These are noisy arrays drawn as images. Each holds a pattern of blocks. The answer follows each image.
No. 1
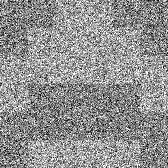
left and right mirror each other
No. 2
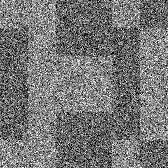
top and bottom mirror each other
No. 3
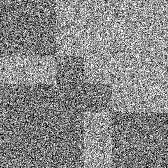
mirrored about the diagonal from the bottom left
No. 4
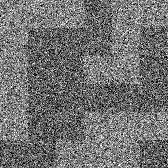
no symmetry
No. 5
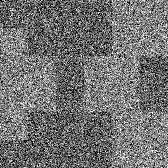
top and bottom mirror each other
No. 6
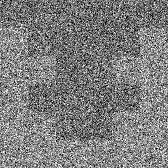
left and right mirror each other
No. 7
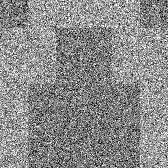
left and right mirror each other
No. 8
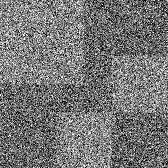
mirrored about the diagonal from the top left
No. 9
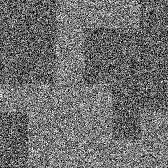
no symmetry
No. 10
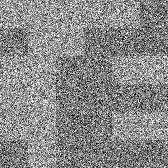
no symmetry
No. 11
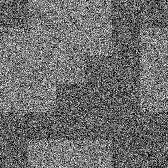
mirrored about the diagonal from the top left
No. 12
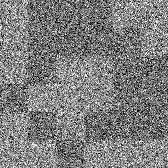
mirrored about the diagonal from the bottom left
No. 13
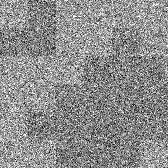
mirrored about the diagonal from the top left
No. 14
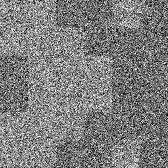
top and bottom mirror each other
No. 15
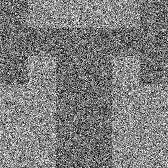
left and right mirror each other
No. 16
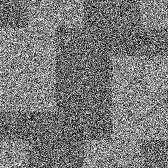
the same after a half turn
